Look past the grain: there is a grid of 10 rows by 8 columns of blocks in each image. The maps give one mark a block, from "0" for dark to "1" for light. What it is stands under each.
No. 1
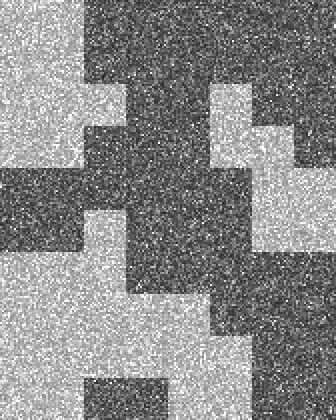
11000000
11000000
11100100
11000110
00000011
00100011
11100000
11111000
11111100
11001100
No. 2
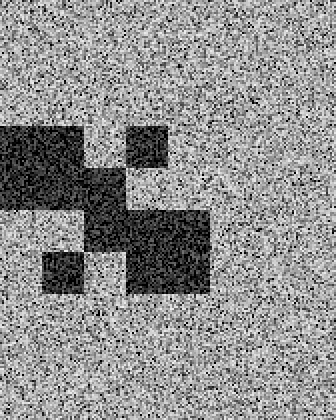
11111111
11111111
11111111
00101111
00011111
11000111
10100111
11111111
11111111
11111111
